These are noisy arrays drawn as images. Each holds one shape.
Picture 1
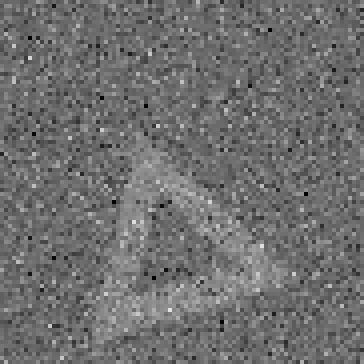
triangle frame
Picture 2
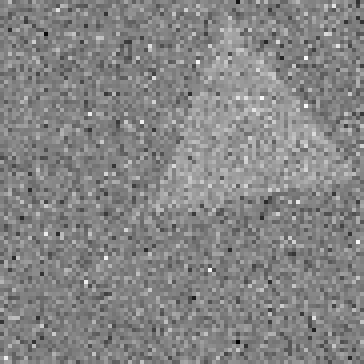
triangle
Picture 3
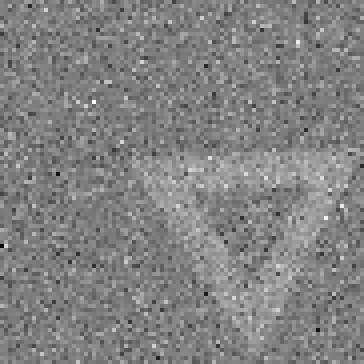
triangle frame
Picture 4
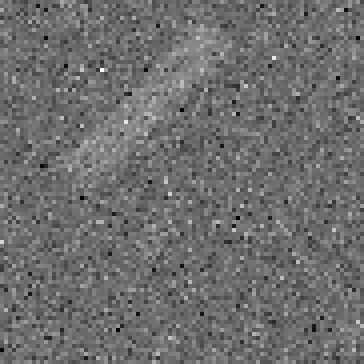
bar
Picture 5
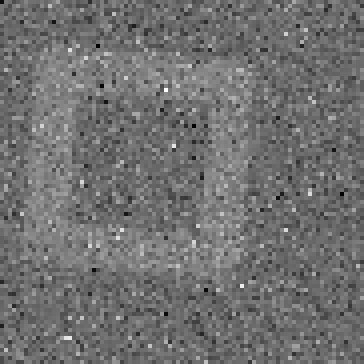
square frame
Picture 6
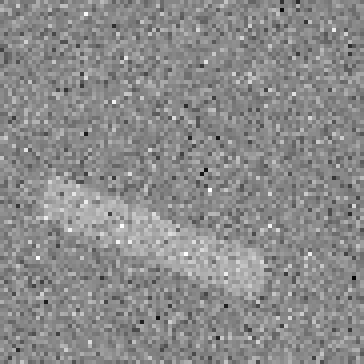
bar
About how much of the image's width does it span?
two thirds
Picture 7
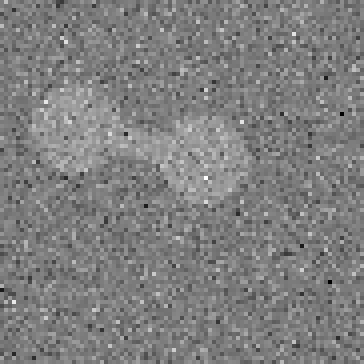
dumbbell
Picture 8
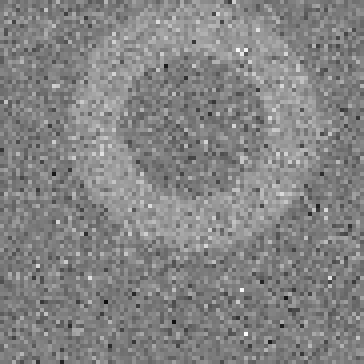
ring
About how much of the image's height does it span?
two thirds
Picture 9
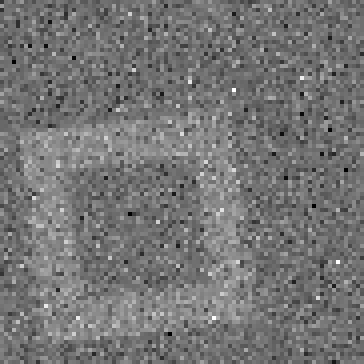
square frame
